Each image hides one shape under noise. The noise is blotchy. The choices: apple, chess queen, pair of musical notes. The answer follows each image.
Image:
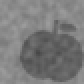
apple
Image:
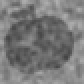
apple
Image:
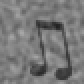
pair of musical notes
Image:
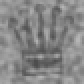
chess queen
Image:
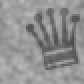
chess queen
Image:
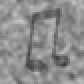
pair of musical notes
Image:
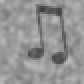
pair of musical notes
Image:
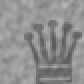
chess queen
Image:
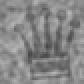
chess queen
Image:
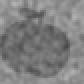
apple
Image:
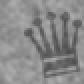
chess queen
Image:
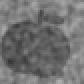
apple
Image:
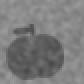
apple
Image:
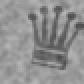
chess queen
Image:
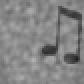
pair of musical notes
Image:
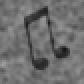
pair of musical notes
